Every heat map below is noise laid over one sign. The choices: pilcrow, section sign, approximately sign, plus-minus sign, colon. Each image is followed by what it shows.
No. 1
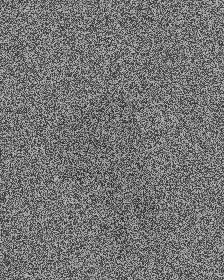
pilcrow
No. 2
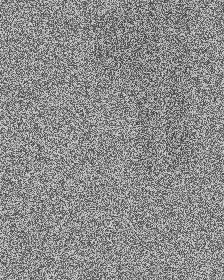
pilcrow
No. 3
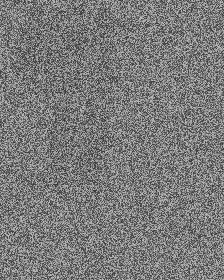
pilcrow
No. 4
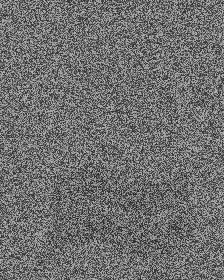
approximately sign
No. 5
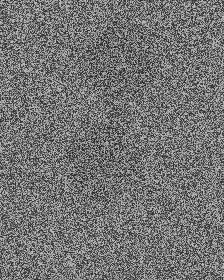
colon
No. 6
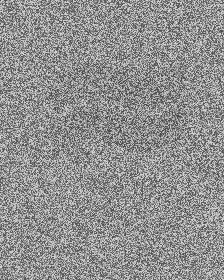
approximately sign
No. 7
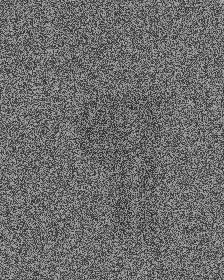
pilcrow
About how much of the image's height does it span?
half
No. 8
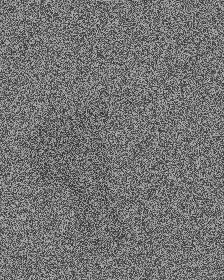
pilcrow
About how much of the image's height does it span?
half
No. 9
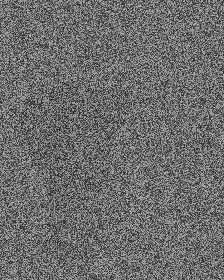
pilcrow
